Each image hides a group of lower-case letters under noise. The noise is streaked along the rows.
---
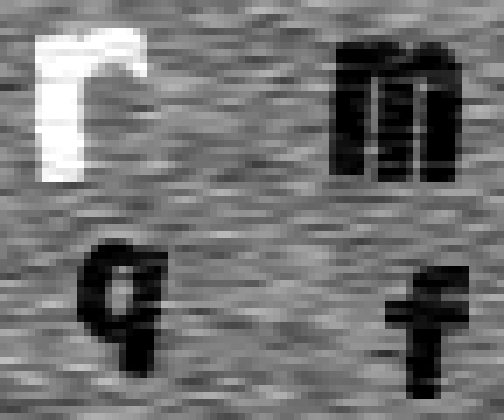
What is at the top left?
r
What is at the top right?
m
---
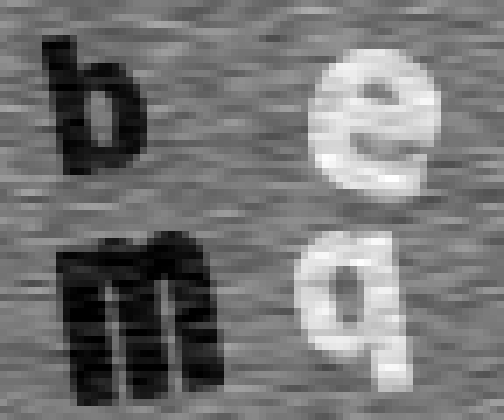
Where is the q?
bottom right
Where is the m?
bottom left
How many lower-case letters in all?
4
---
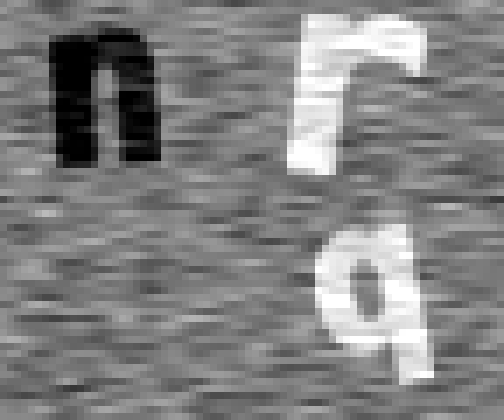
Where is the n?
top left
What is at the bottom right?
q
